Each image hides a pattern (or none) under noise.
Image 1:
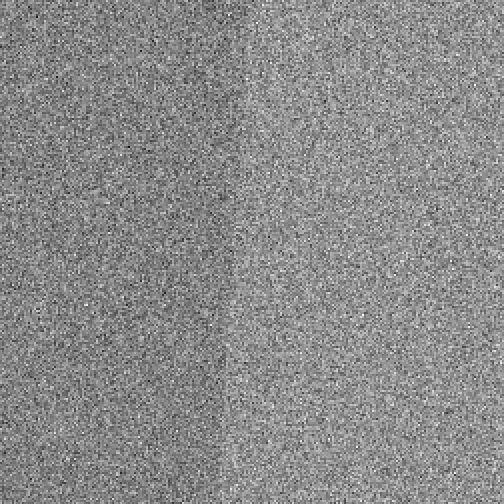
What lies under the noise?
a sharp edge
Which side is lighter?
right
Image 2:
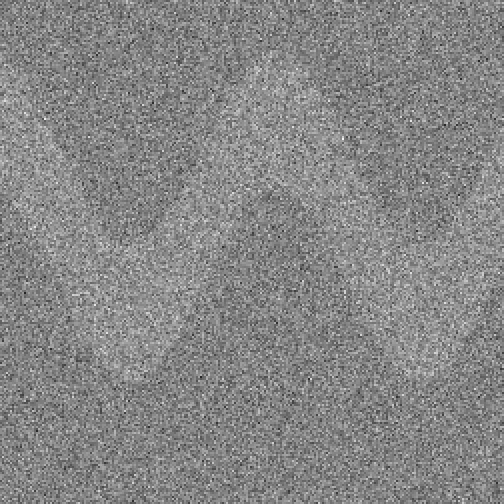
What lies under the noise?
a wavy band
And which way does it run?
left to right
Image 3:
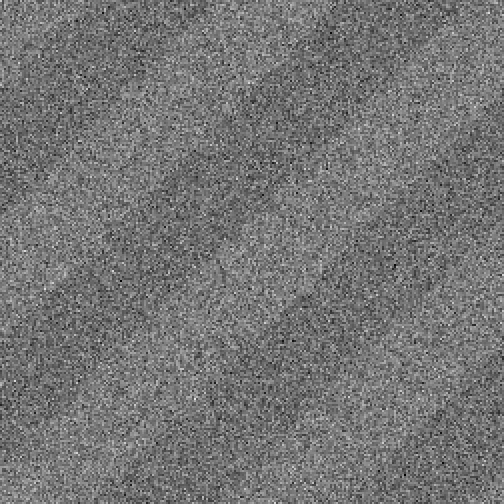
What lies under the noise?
diagonal stripes
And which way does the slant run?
bottom left to top right
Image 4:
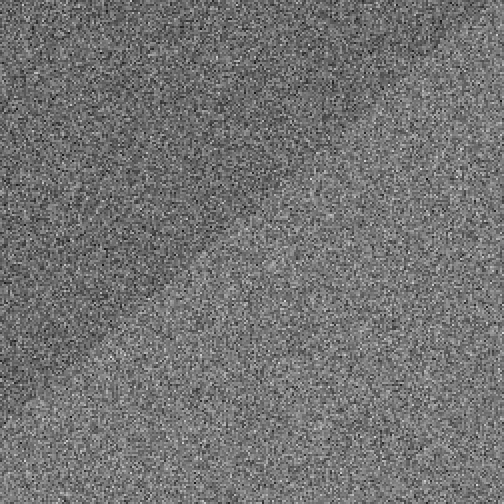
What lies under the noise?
a sharp edge
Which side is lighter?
bottom right
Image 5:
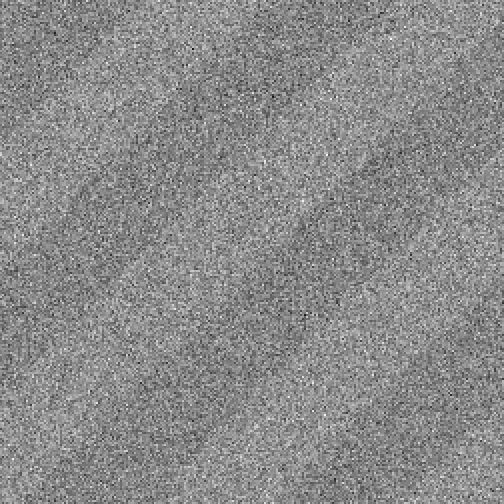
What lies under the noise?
diagonal stripes
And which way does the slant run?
bottom left to top right
